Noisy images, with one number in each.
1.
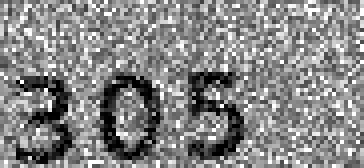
305
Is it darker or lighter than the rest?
darker
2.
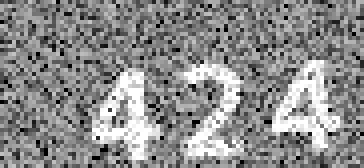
424
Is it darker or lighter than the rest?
lighter
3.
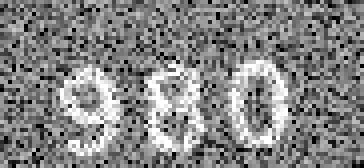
980
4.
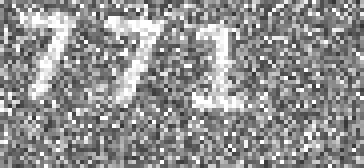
771
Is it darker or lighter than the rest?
lighter
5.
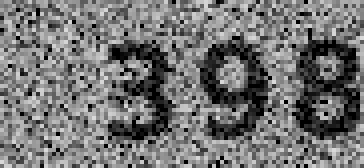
398
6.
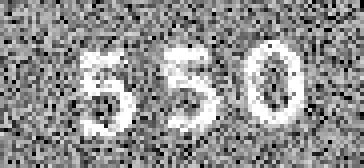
550
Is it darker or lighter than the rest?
lighter
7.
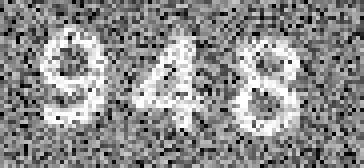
948
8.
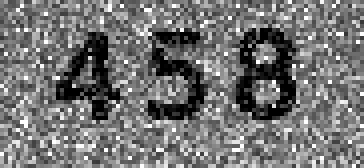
458
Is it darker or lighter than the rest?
darker
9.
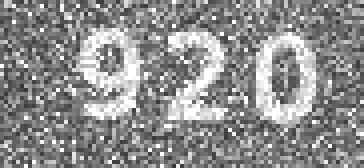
920
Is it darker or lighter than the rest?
lighter
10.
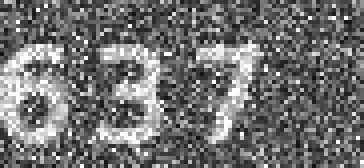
637
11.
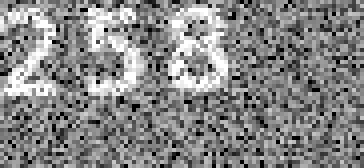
258
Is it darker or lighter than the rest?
lighter
